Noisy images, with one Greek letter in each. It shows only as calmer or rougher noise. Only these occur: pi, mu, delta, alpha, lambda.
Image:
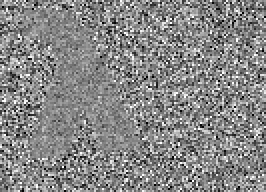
lambda
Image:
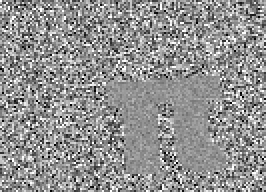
pi
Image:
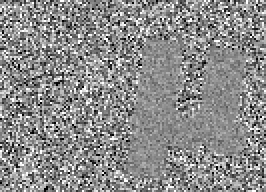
mu
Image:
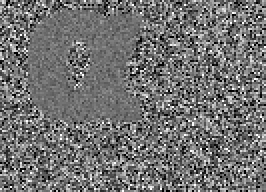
alpha
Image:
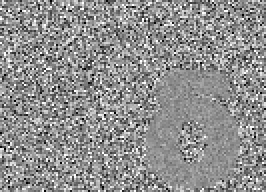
delta
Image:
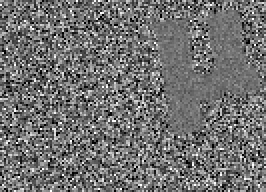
mu
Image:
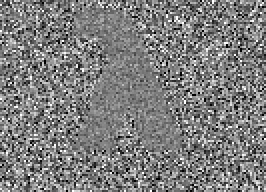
lambda
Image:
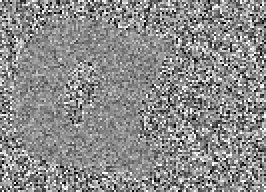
alpha
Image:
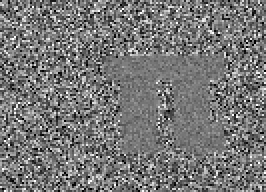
pi
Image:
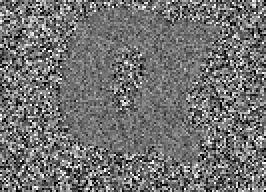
alpha
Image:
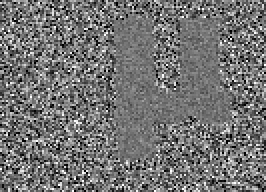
mu
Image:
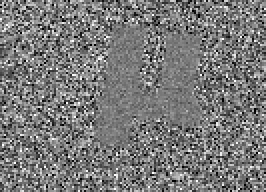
mu
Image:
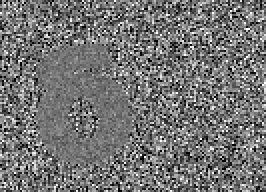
delta
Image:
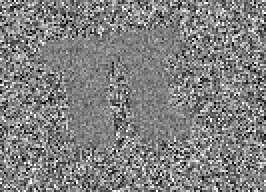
pi
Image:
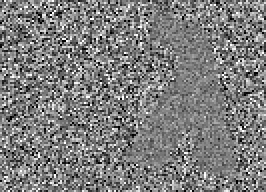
lambda
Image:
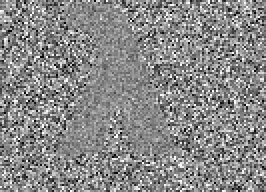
lambda
